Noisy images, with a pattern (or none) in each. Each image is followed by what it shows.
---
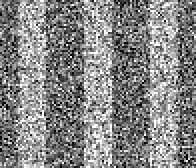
vertical stripes
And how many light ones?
3
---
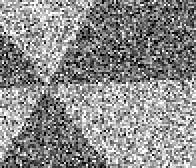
spokes from one point
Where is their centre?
middle left
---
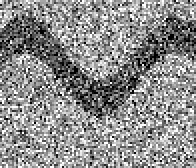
a wavy band
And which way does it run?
left to right
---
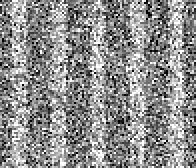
vertical stripes
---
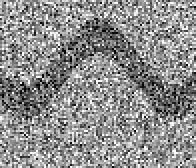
a wavy band
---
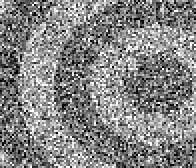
rings round one point
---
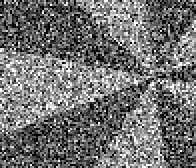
spokes from one point
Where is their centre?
middle right
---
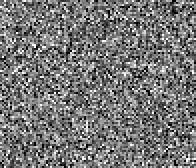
only noise
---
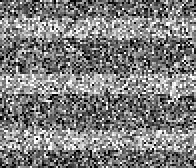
horizontal stripes
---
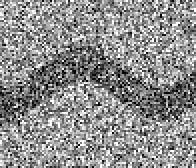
a wavy band
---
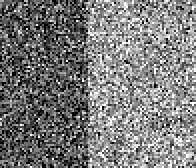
a sharp edge
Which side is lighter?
right
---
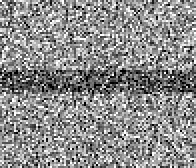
one horizontal stripe
